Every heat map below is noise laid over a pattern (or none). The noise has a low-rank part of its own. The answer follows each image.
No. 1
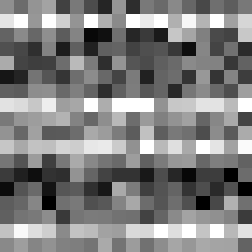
bands of rows
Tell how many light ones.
4
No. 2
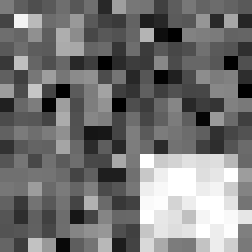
one block
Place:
bottom right
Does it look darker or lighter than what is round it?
lighter
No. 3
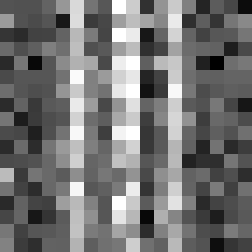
bands of columns
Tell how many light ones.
3
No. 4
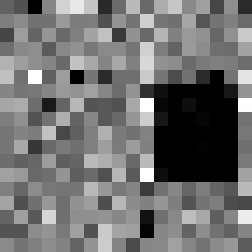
one block
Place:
middle right
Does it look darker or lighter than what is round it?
darker
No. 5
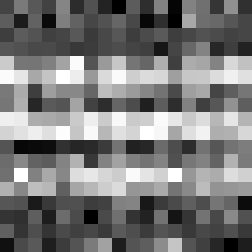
bands of rows
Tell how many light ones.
3
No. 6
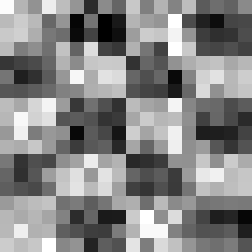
a checkerboard
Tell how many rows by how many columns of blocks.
5 by 4
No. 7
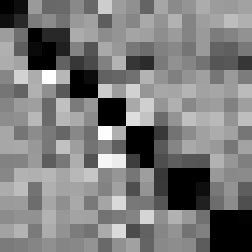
blocks along the diagonal
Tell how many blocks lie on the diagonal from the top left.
7
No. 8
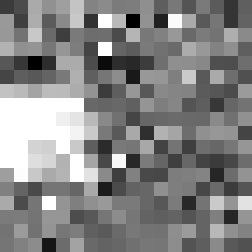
one block
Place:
middle left
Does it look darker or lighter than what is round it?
lighter
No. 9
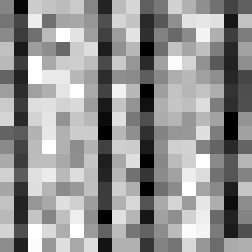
bands of columns
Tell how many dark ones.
4
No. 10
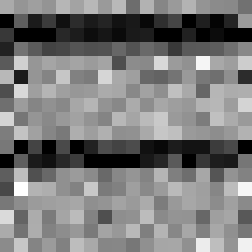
bands of rows
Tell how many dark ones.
2
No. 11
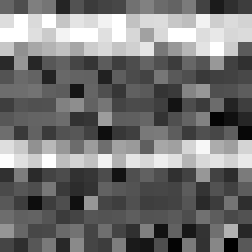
bands of rows
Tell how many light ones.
2
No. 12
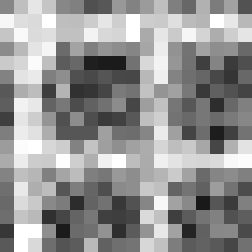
bands of rows crossing bands of columns
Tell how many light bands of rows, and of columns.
2 and 2
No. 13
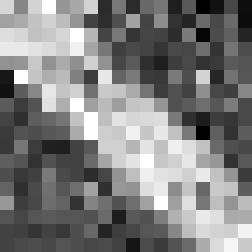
a diagonal band
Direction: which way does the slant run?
top left to bottom right
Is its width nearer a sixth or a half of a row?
a half
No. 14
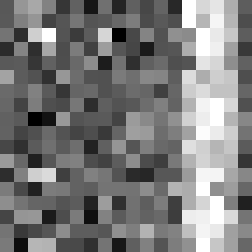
one band of columns
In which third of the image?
right
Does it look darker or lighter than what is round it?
lighter
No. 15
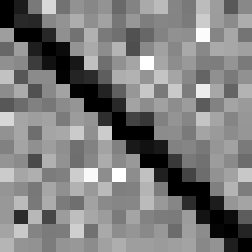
a diagonal band
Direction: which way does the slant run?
top left to bottom right
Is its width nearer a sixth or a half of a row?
a sixth
